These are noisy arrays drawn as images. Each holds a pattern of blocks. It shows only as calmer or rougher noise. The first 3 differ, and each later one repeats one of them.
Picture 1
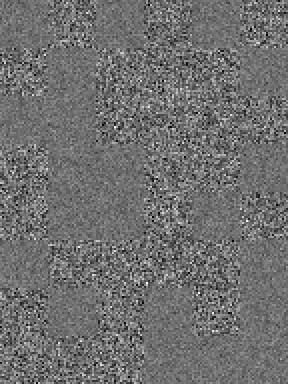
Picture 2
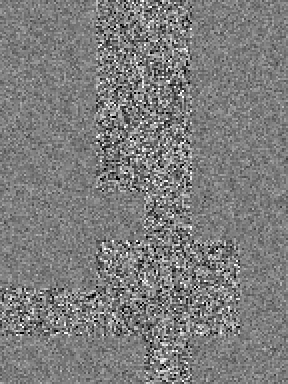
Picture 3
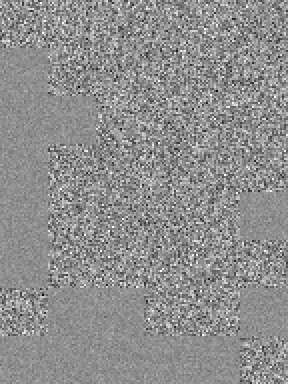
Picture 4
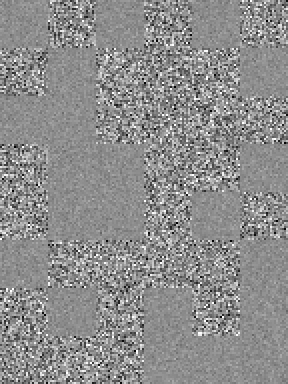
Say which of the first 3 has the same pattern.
1
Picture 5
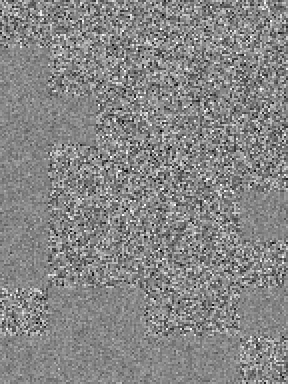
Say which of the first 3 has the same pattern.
3
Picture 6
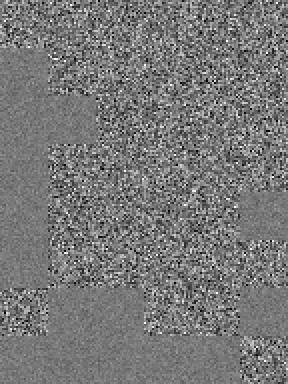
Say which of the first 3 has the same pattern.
3
